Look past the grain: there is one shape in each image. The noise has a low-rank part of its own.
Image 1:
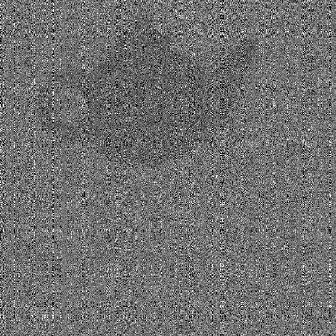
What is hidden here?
dark teapot
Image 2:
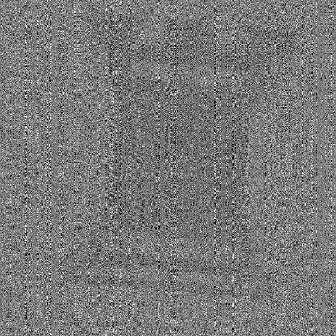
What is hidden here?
dark chess rook
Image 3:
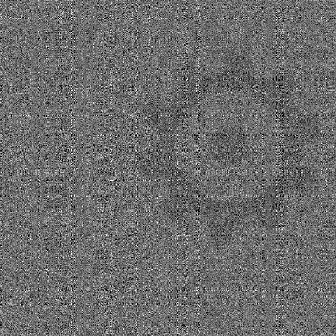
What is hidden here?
dark gear
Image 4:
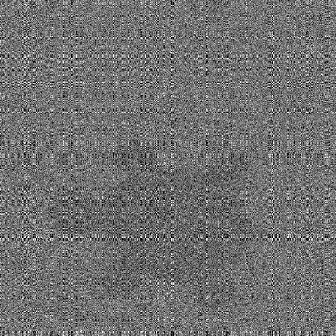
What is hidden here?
dark turtle
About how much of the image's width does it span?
two thirds
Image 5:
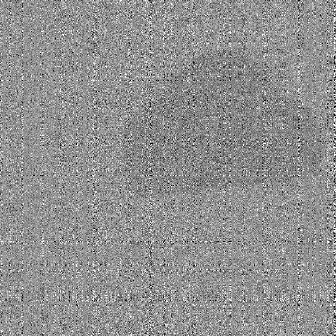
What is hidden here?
dark cloud
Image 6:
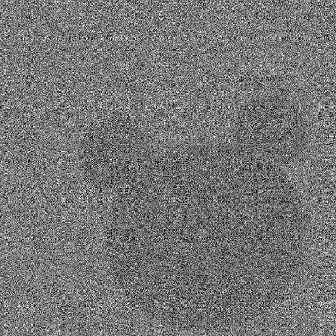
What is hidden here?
dark bear's head
